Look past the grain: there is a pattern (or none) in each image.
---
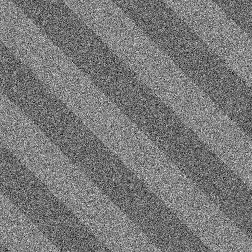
diagonal stripes
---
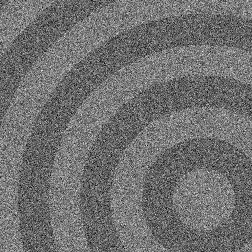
rings round one point
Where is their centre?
bottom right
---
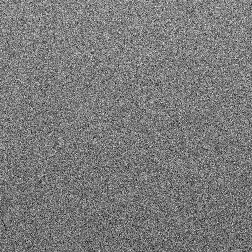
a smooth slope
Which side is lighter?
top
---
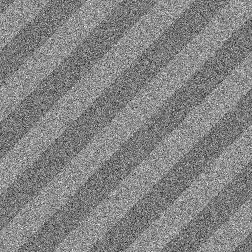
diagonal stripes
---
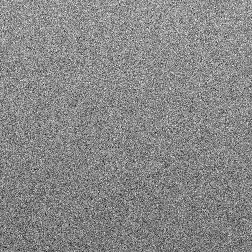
a smooth slope
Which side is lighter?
top
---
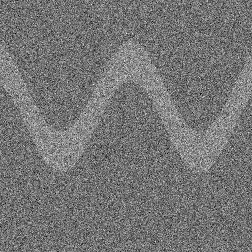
a wavy band
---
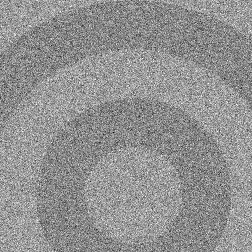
rings round one point
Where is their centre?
bottom middle
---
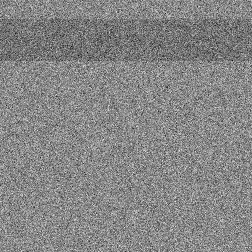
one horizontal stripe
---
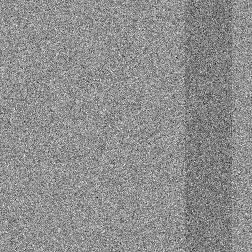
one vertical stripe
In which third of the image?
right
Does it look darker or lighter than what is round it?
darker
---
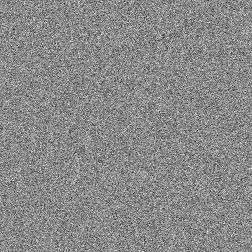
only noise
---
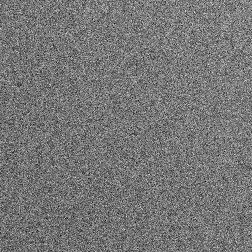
a smooth slope
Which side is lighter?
top right
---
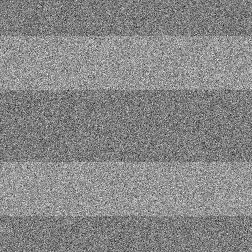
horizontal stripes
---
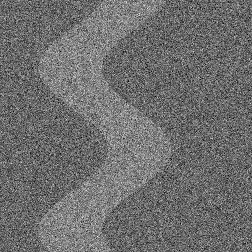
a wavy band
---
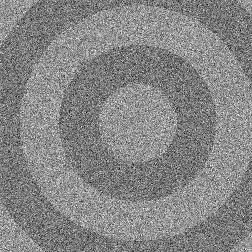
rings round one point
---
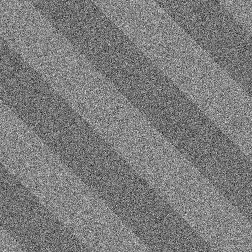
diagonal stripes
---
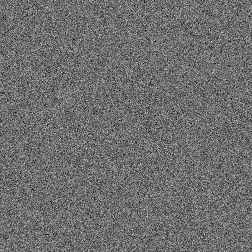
only noise
